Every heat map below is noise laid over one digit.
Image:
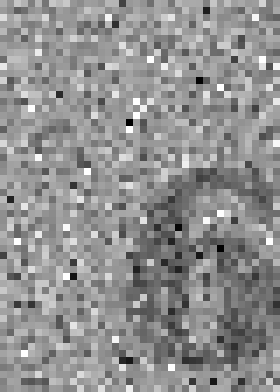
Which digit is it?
6
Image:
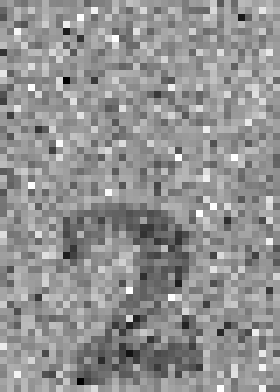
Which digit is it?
2
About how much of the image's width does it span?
half
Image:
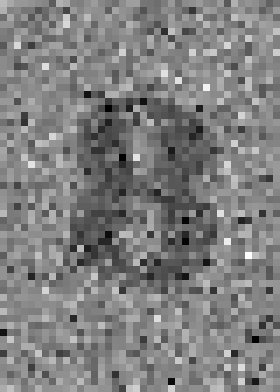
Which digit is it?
8
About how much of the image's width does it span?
half
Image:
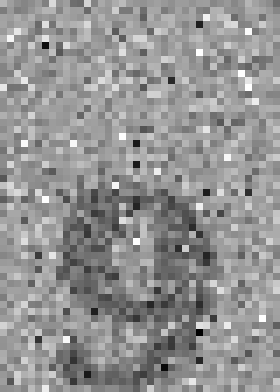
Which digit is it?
9
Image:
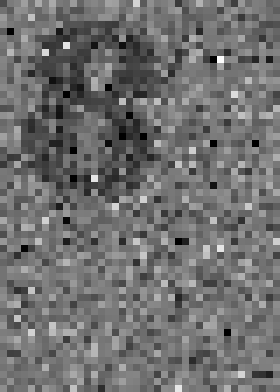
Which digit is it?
8
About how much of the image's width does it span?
half
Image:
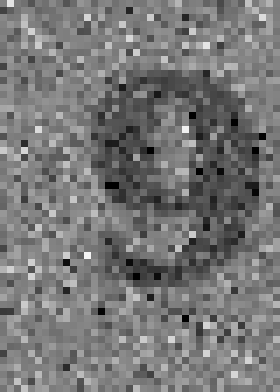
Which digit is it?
9
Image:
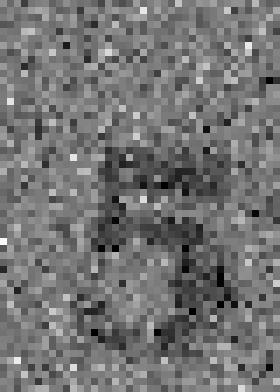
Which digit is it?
5
